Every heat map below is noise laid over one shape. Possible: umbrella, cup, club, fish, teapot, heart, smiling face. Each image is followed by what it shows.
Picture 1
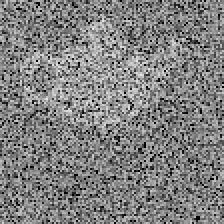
teapot
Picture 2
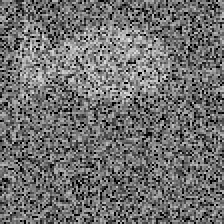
fish
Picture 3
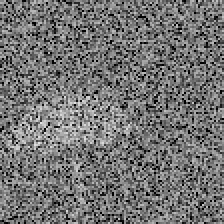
umbrella
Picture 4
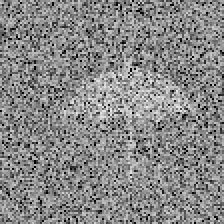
umbrella
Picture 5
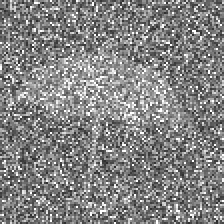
umbrella
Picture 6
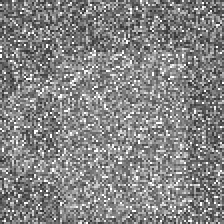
cup
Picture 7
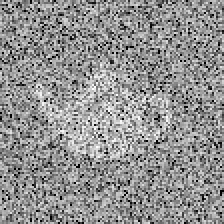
teapot
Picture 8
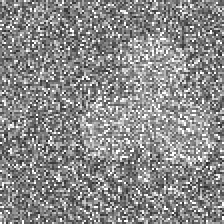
club
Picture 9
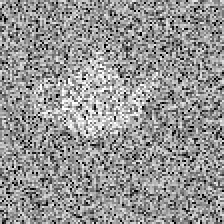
teapot
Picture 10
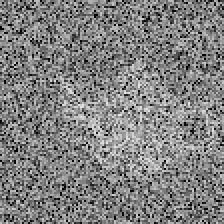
teapot
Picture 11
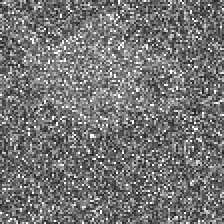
teapot
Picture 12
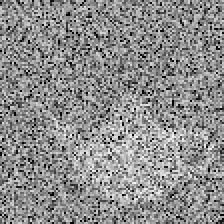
teapot
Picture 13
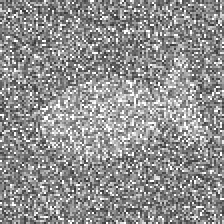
fish
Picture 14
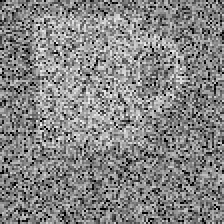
cup
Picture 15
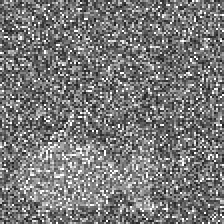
fish
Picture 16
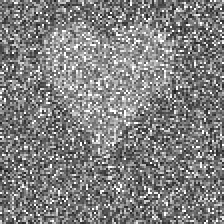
heart
